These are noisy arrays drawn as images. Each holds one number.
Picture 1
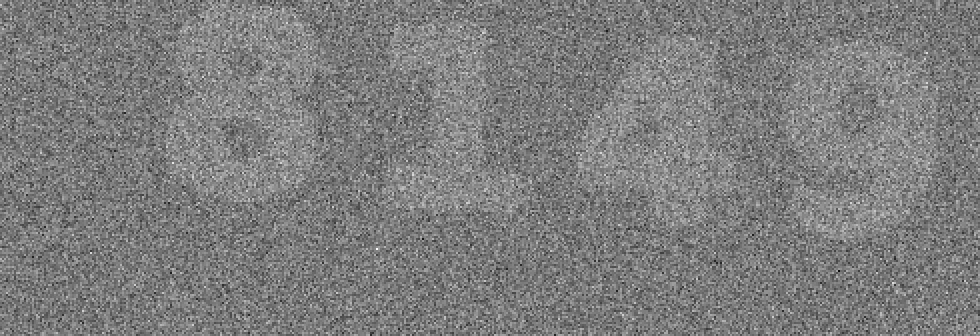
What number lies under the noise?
8149
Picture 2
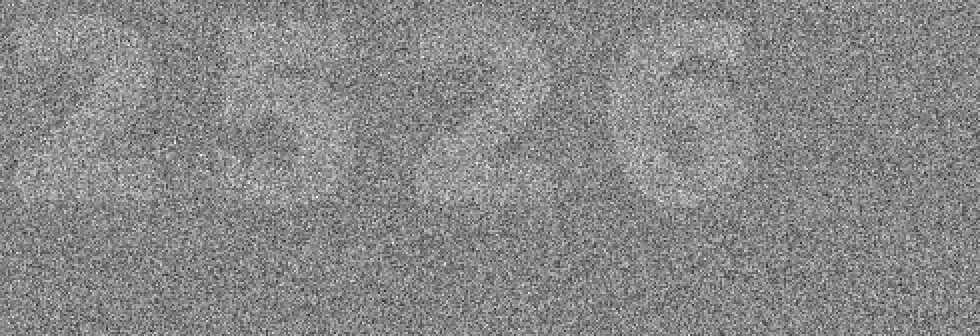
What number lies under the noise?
2526
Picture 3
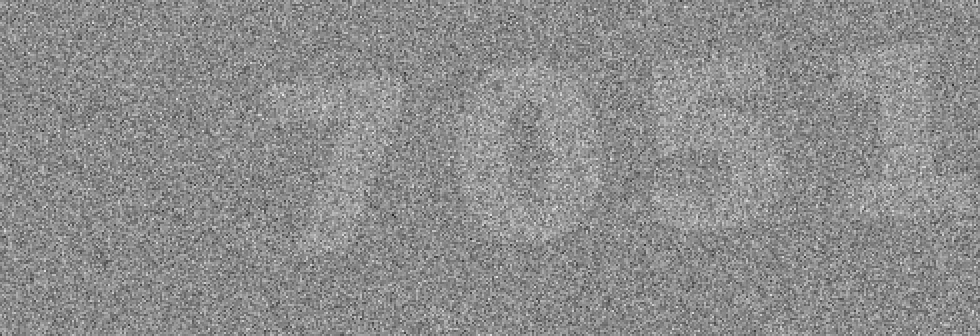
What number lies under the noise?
7051
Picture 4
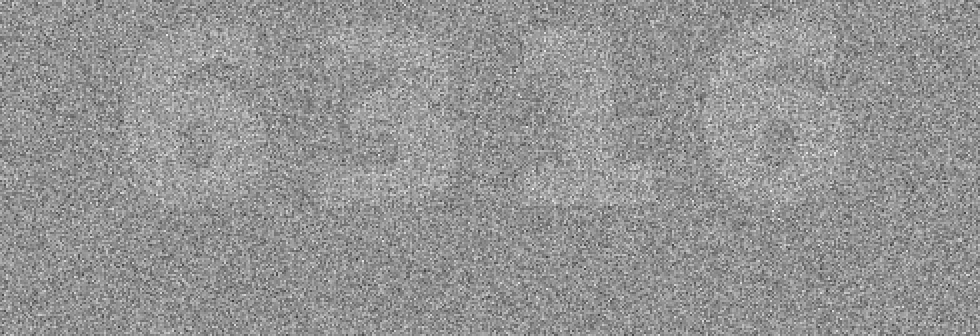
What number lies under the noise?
6316
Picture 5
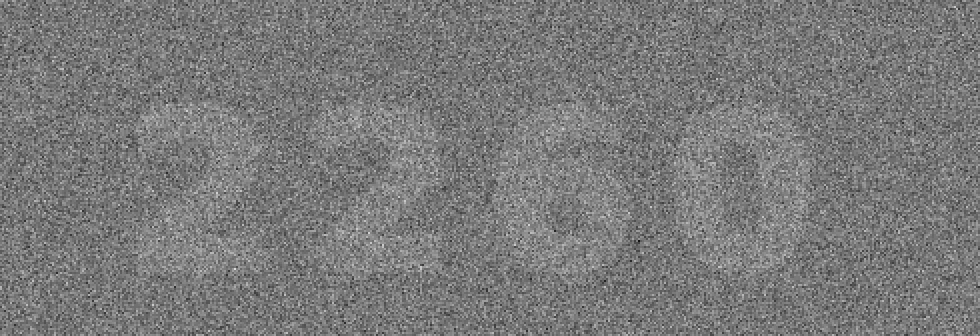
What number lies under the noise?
2260
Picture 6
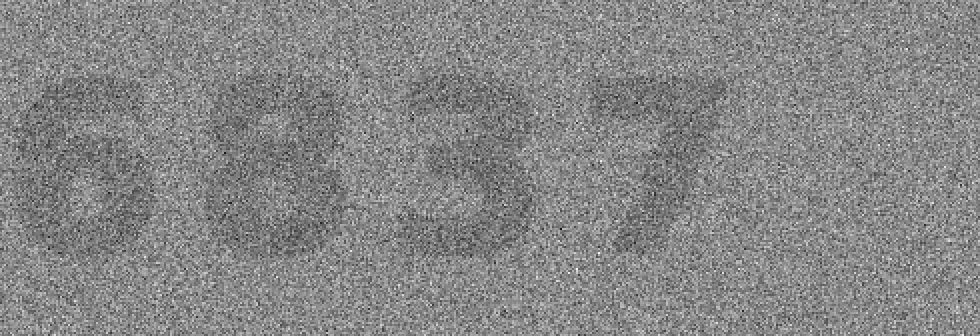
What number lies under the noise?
6837
